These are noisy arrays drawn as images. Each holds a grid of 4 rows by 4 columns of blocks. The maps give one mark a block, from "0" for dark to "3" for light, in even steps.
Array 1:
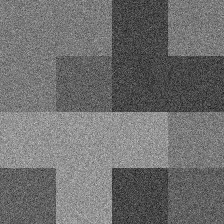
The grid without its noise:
2 2 0 2
2 1 0 0
3 3 3 2
1 3 0 1
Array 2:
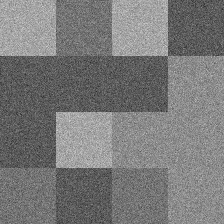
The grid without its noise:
3 1 3 0
0 0 0 2
0 3 2 2
1 0 1 2
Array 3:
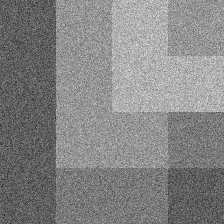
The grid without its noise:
0 2 3 2
0 2 3 3
0 2 2 1
0 1 1 0
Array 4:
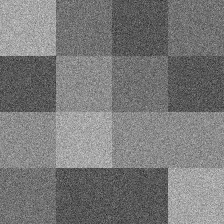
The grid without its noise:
3 1 0 1
0 2 1 0
2 3 2 2
1 0 0 3
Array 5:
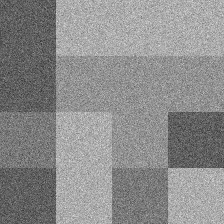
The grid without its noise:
0 3 3 3
0 2 2 2
1 3 2 0
0 3 1 3
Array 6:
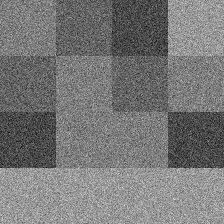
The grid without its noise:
2 1 0 3
1 2 1 2
0 2 2 0
3 3 3 3
